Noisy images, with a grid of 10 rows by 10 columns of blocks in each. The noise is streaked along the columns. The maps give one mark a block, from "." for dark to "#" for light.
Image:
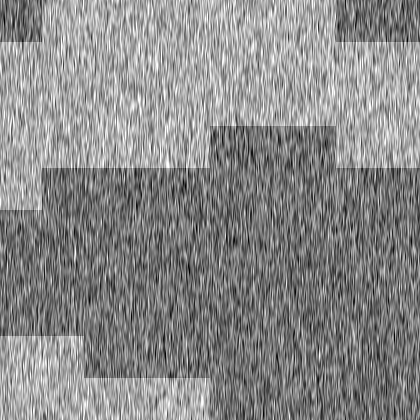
.#######..
##########
##########
#####...##
#.........
..........
..........
..........
##........
#####.....
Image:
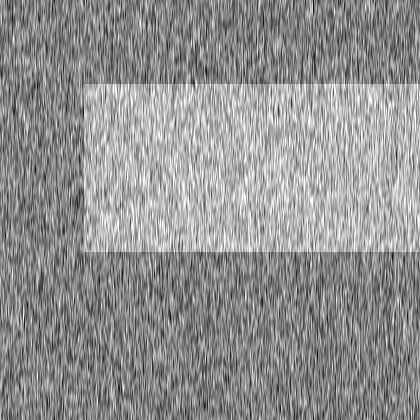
..........
..........
..########
..########
..########
..########
..........
..........
..........
..........
